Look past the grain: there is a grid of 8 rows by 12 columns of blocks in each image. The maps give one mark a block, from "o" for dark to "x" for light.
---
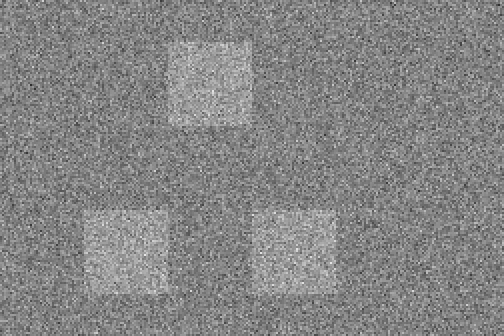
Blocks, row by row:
oooooooooooo
ooooxxoooooo
ooooxxoooooo
oooooooooooo
oooooooooooo
ooxxooxxoooo
ooxxooxxoooo
oooooooooooo
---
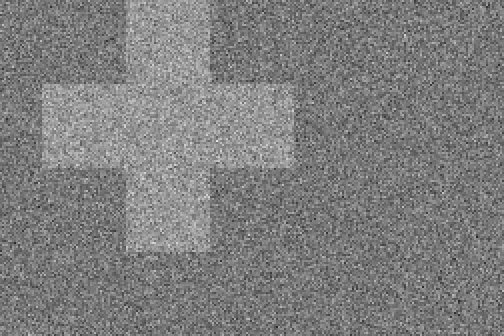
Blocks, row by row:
oooxxooooooo
oooxxooooooo
oxxxxxxooooo
oxxxxxxooooo
oooxxooooooo
oooxxooooooo
oooooooooooo
oooooooooooo
